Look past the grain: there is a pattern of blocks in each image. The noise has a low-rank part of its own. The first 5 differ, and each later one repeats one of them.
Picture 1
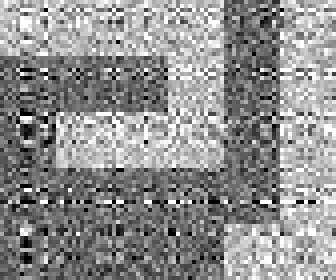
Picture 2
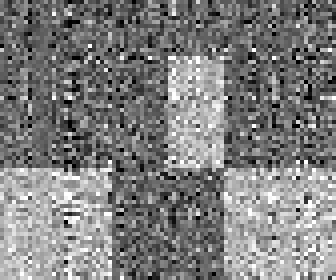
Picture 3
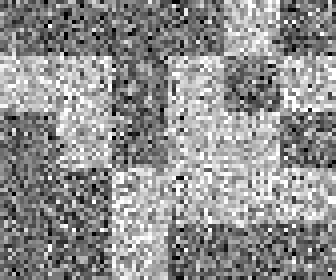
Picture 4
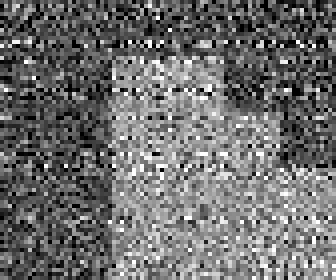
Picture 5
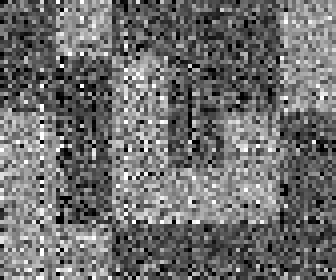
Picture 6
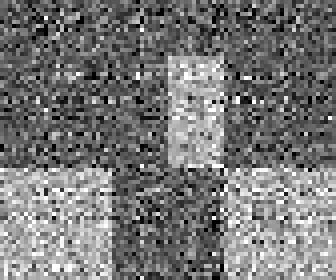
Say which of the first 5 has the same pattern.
2
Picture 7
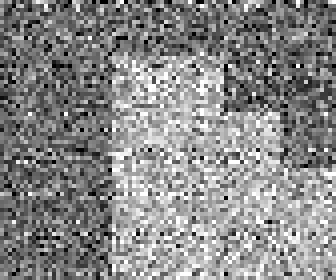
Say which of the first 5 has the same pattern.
4
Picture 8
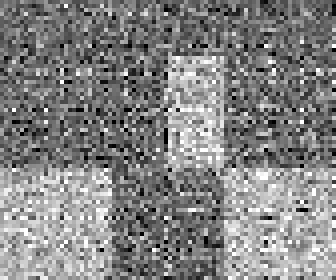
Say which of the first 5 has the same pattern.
2
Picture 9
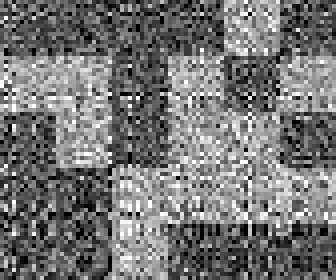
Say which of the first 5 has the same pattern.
3
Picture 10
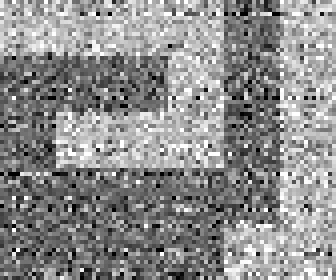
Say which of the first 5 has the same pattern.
1
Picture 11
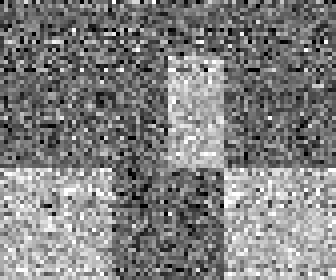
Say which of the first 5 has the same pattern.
2
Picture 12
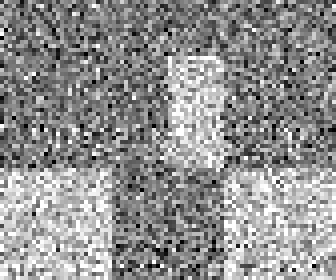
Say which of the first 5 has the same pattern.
2
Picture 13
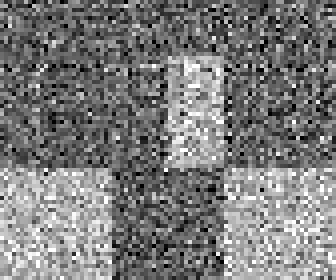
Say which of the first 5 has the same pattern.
2
